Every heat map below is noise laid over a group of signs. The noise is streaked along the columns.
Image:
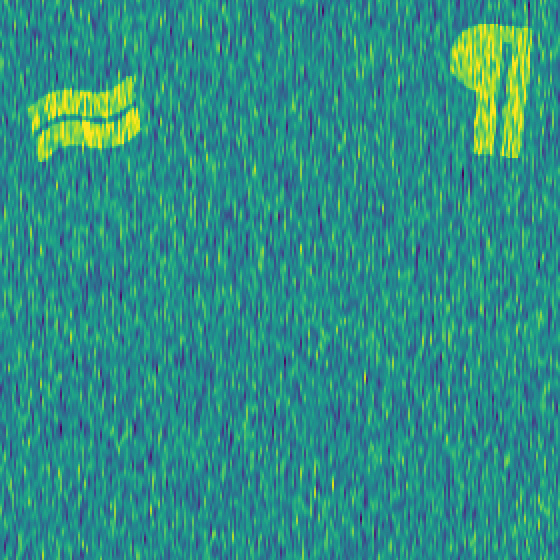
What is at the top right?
pilcrow
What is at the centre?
nothing
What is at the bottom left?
nothing
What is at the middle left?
nothing
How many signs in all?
2
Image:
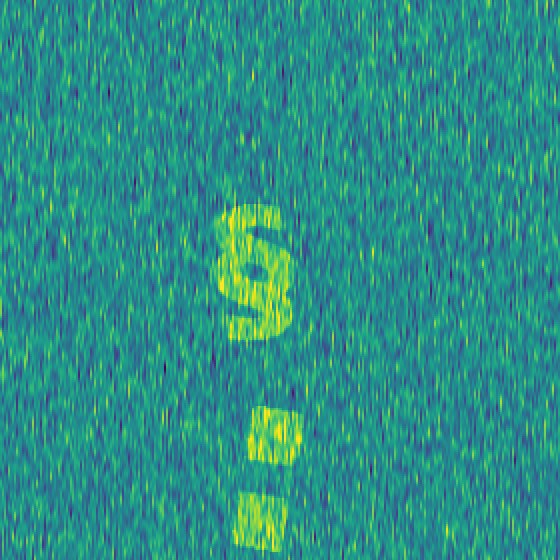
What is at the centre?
section sign
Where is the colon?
bottom middle
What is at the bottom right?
nothing
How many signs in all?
2
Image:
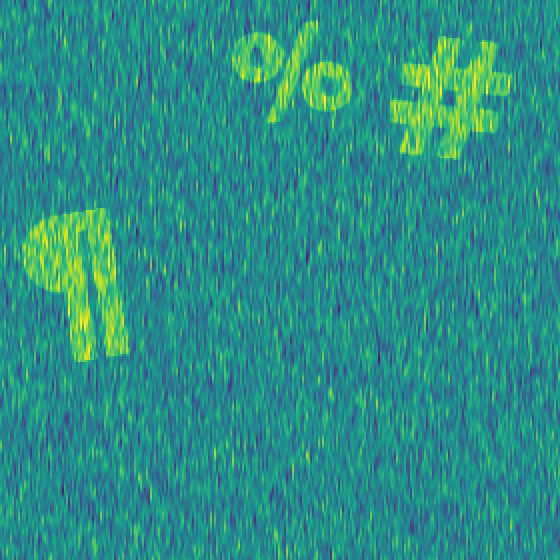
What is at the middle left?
pilcrow
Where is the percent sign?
top middle
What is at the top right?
hash sign
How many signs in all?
3
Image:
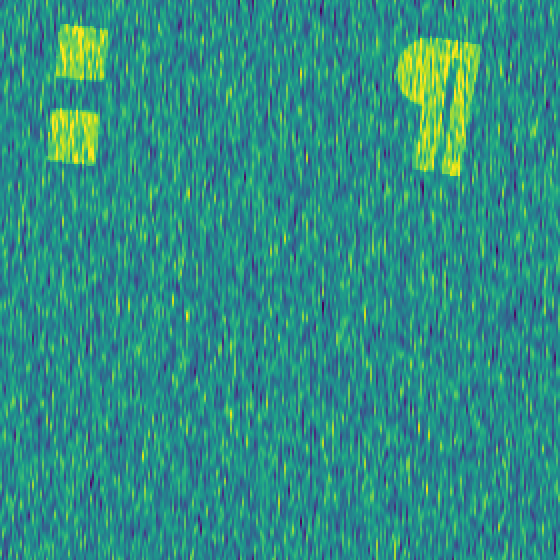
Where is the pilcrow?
top right
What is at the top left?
colon
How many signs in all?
2
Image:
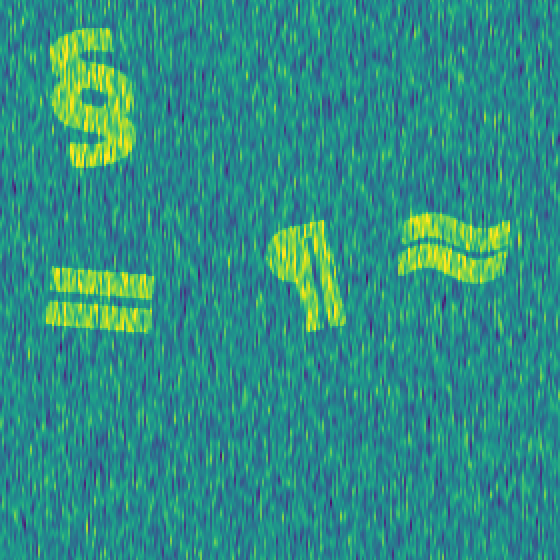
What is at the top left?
section sign
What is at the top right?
nothing
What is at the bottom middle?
nothing
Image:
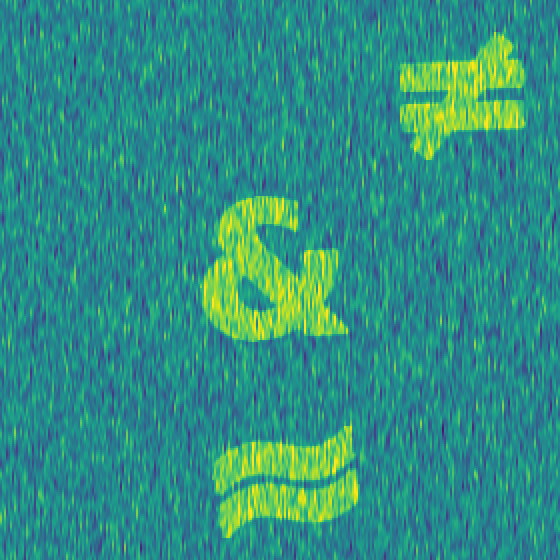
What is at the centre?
ampersand
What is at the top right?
not-equal sign
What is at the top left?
nothing
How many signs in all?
3
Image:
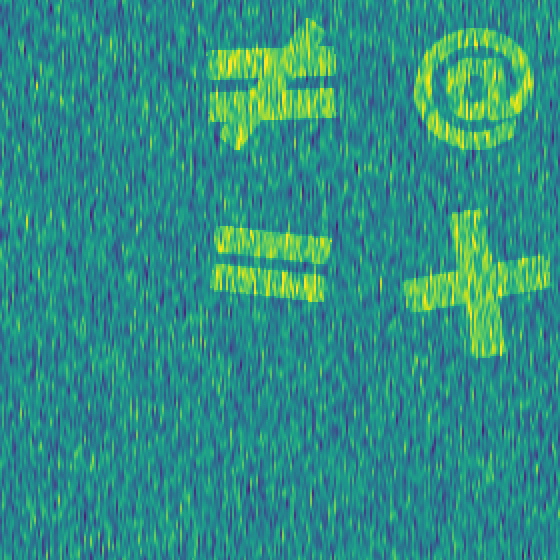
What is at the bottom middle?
nothing
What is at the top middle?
not-equal sign
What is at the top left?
nothing
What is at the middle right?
plus sign
